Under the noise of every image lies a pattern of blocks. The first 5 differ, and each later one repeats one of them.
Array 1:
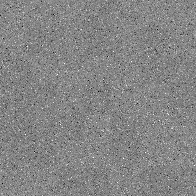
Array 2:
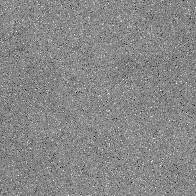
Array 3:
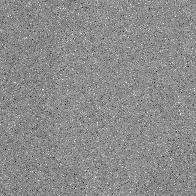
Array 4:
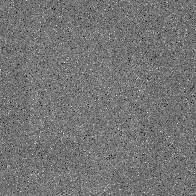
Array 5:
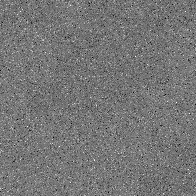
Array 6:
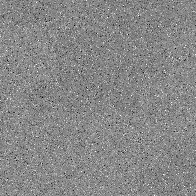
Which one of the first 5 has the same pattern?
5
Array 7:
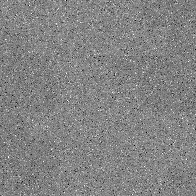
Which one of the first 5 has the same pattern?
2
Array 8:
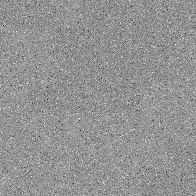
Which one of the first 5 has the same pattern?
5
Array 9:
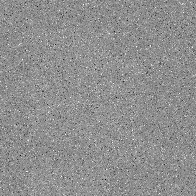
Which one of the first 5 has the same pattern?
4
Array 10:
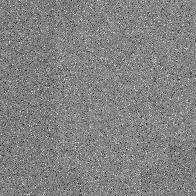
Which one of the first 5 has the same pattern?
3
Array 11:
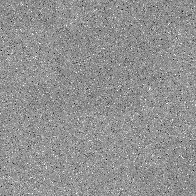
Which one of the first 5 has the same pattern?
5
